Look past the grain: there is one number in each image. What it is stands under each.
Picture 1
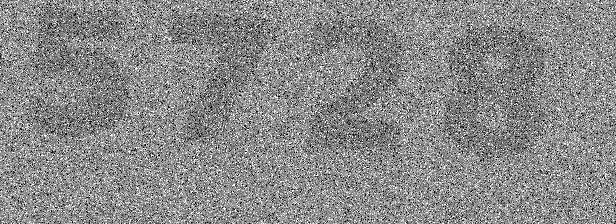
5728
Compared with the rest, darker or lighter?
darker
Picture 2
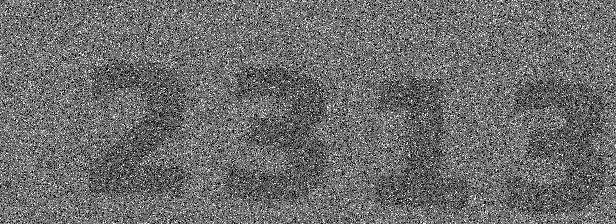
2313
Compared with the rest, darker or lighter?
darker
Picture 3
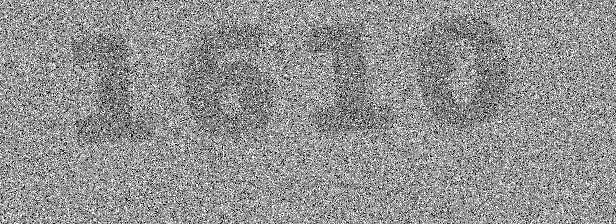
1610
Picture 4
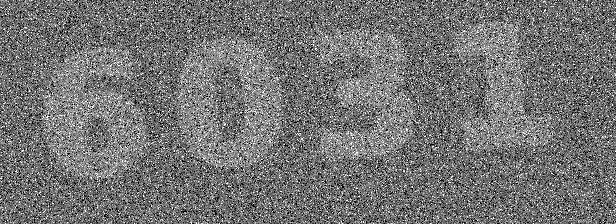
6031
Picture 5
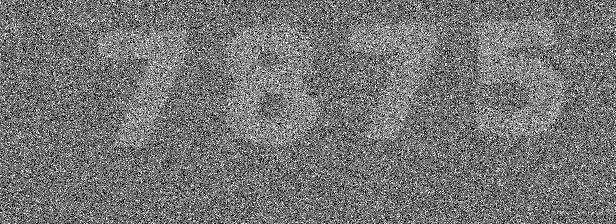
7875
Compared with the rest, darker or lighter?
lighter
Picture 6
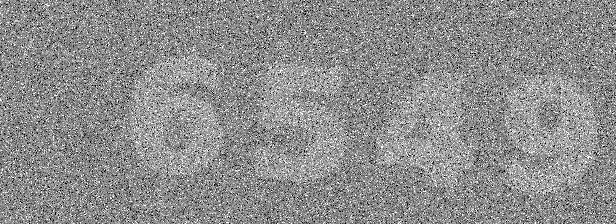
6549
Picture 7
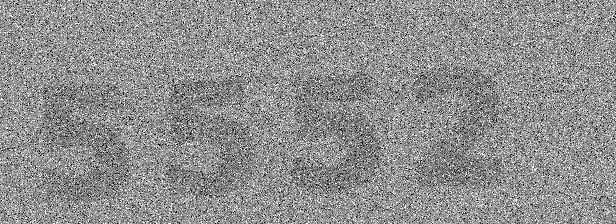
5552
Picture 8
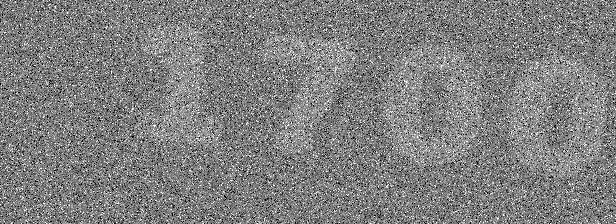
1700
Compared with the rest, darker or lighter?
lighter
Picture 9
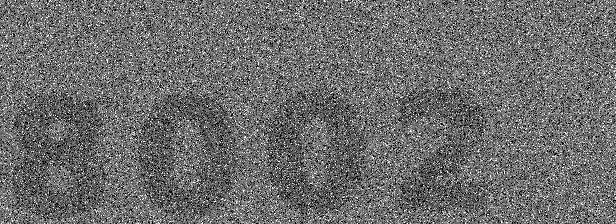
8002
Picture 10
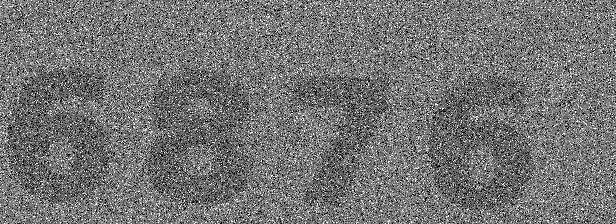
6876
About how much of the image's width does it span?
nearly all
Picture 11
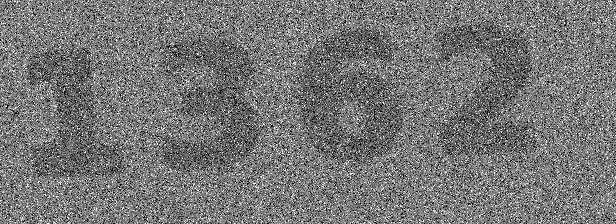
1362
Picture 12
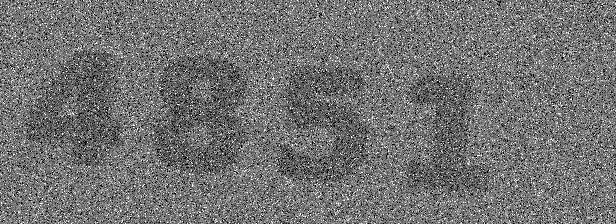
4851
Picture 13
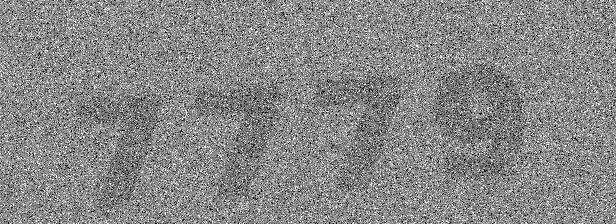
7779
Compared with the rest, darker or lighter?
darker
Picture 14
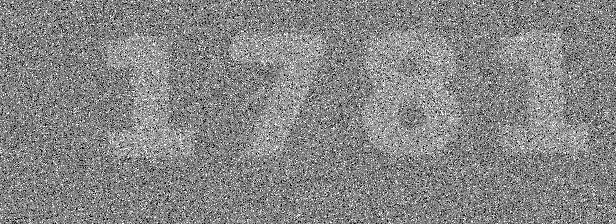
1781
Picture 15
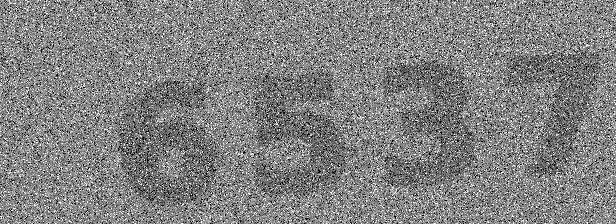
6537
